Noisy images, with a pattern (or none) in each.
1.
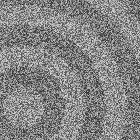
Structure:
rings round one point
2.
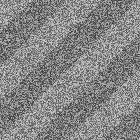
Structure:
diagonal stripes
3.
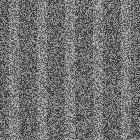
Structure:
vertical stripes
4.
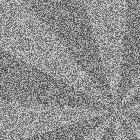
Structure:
spokes from one point
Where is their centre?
bottom right
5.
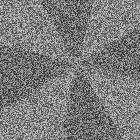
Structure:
spokes from one point
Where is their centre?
centre
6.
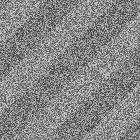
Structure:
diagonal stripes
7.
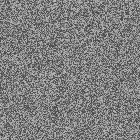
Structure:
only noise
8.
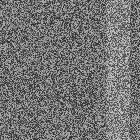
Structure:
one vertical stripe
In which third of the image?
right
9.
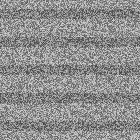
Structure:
horizontal stripes
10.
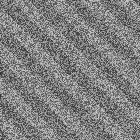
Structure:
diagonal stripes
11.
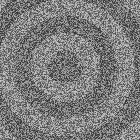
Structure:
rings round one point
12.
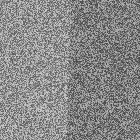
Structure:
a sharp edge
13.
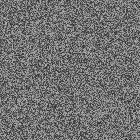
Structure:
only noise
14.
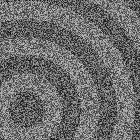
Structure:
rings round one point
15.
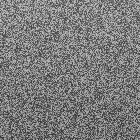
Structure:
a smooth slope
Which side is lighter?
top
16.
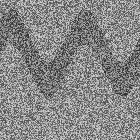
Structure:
a wavy band
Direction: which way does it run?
left to right
